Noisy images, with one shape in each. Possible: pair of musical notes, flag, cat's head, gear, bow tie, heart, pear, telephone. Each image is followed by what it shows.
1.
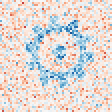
blue gear
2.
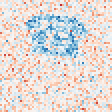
blue telephone
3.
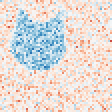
blue cat's head
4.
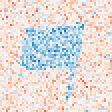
blue flag
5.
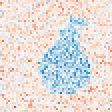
blue pear
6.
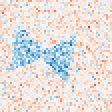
blue bow tie
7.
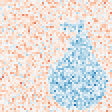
blue pear
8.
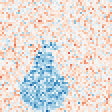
blue pear
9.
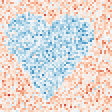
blue heart
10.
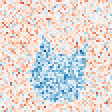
blue cat's head
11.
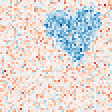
blue heart
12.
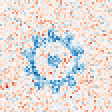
blue gear
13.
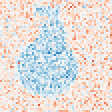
blue pear
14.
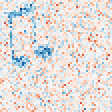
blue pair of musical notes
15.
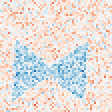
blue bow tie
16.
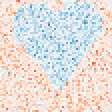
blue heart
